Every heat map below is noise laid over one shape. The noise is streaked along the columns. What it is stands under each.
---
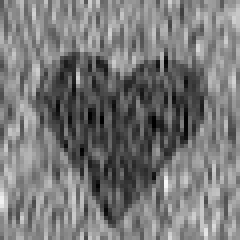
heart
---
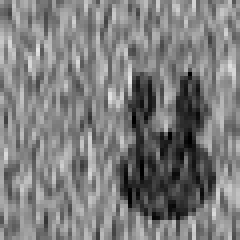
rabbit's head
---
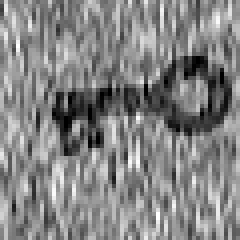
key
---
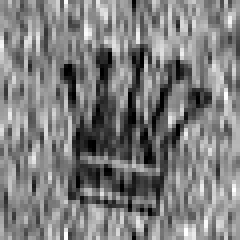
chess queen
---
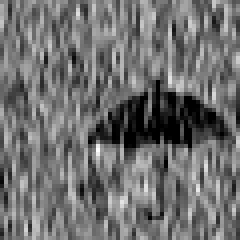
umbrella
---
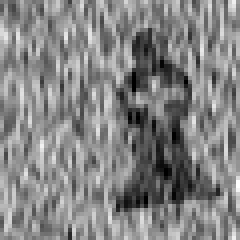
chess bishop
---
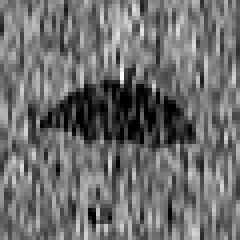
umbrella
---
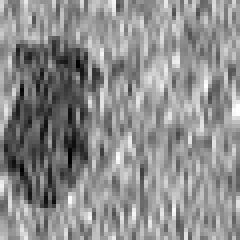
footprint
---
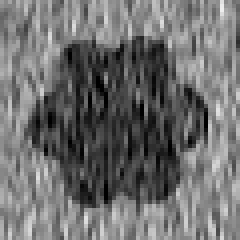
flower
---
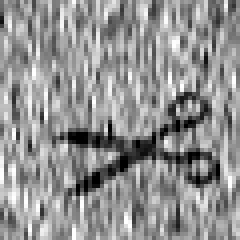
pair of scissors
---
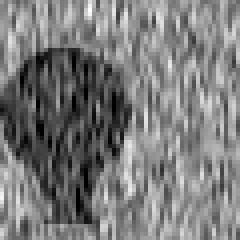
light bulb
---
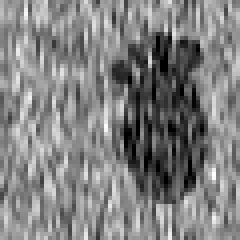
footprint
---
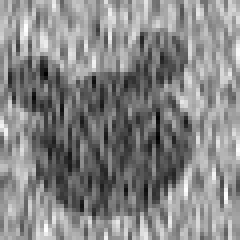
bear's head
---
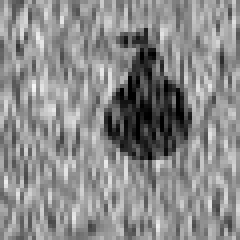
pear
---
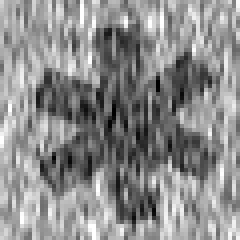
asterisk
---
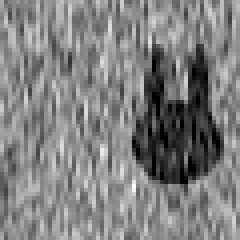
rabbit's head
